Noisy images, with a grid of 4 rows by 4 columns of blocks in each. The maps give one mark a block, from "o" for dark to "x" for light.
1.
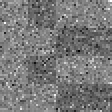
x o x x
x x o o
x o x x
x x o o
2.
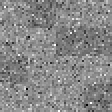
x o x x
x x o o
o x x x
x x x o
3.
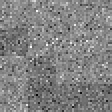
x x x x
o x x x
x o x x
x o o o
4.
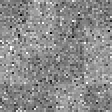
o x o o
x x o x
x o o x
o o x o
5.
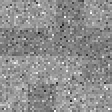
x x o x
o o o o
x x x o
x o x x
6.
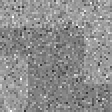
x x x x
o o o x
x o o x
x o o o
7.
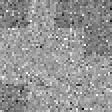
o x o o
x x x o
x x x x
o x x x
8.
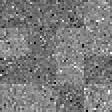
o o o x
x o x x
o o x o
x x o x
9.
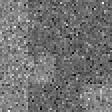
x o o o
x o o o
x x o o
x o o x
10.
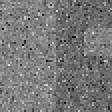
x x o o
x x o x
x x o o
x x o o
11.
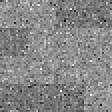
x x o o
o x x x
x x x x
o o o x
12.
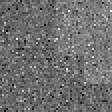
o o x x
o o x x
o o o x
o o o o
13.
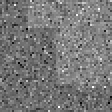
o x x x
o o x x
o o x x
o o o o
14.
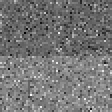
o o o o
o o o o
x x x x
x x x x
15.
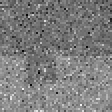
o o o o
o o o o
x o x x
x x x x
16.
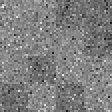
x x o o
x x x o
x o x x
o x o x
